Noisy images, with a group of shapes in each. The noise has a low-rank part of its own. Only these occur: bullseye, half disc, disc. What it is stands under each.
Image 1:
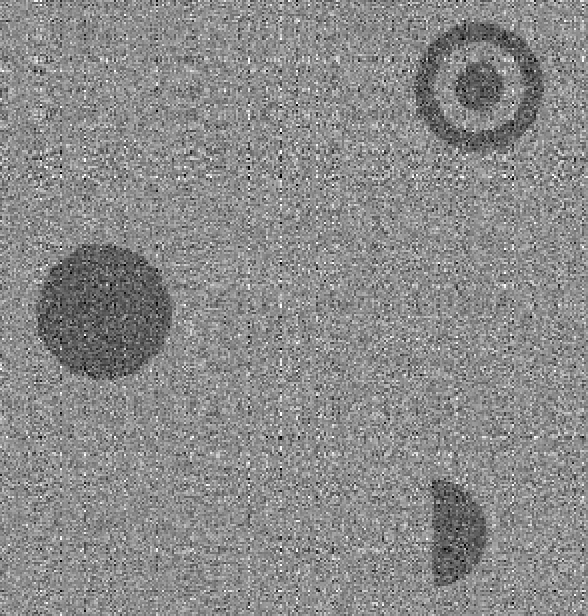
top right: bullseye; middle left: disc; bottom right: half disc
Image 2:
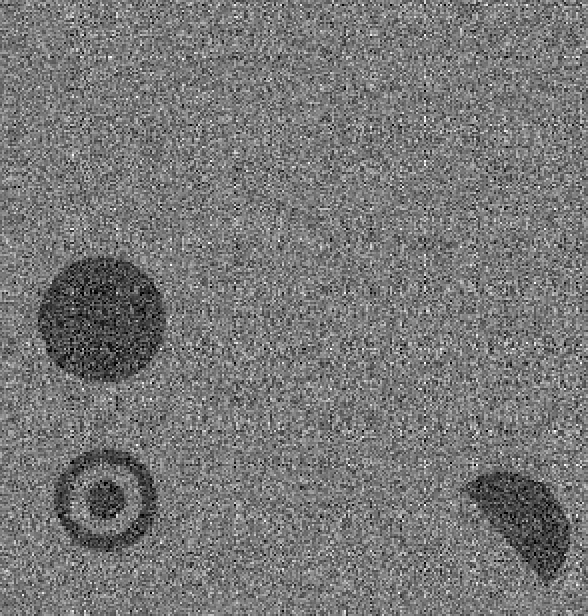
middle left: disc; bottom left: bullseye; bottom right: half disc
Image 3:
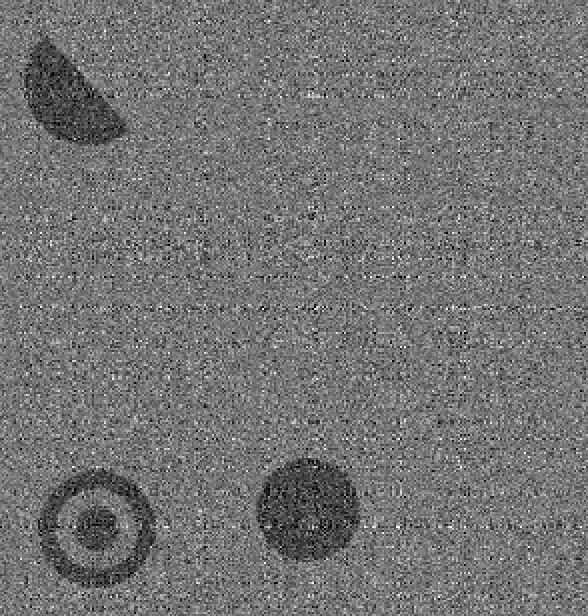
top left: half disc; bottom left: bullseye; bottom middle: disc
